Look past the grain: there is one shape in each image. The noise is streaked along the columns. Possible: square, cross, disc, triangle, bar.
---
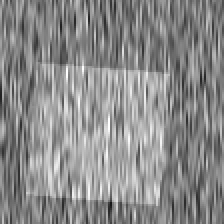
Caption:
light square
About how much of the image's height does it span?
two thirds
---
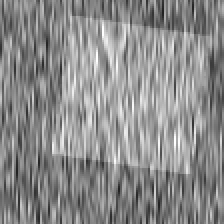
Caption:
light square
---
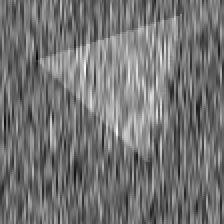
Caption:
light triangle
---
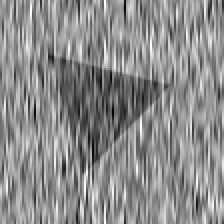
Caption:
dark triangle
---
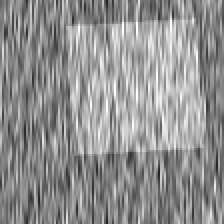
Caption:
light square
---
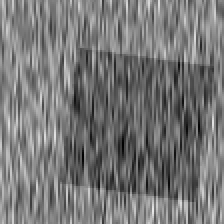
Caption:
dark square
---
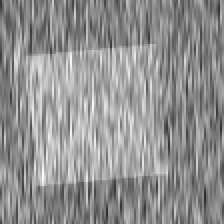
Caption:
light square
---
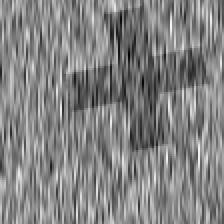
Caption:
dark cross
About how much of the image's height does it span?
two thirds
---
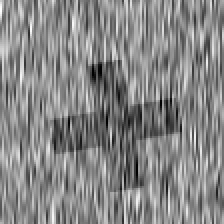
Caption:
dark cross
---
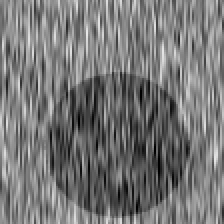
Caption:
dark disc
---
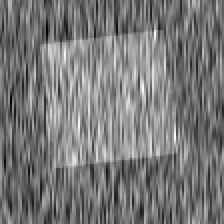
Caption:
light square
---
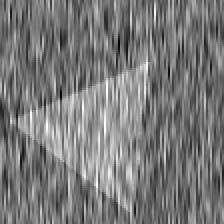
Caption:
light triangle
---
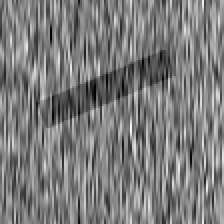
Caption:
dark bar
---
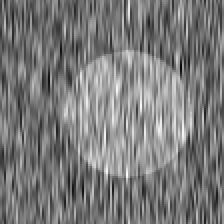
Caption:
light disc
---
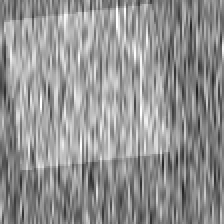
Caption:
light square
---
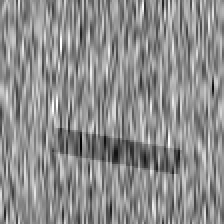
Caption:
dark bar
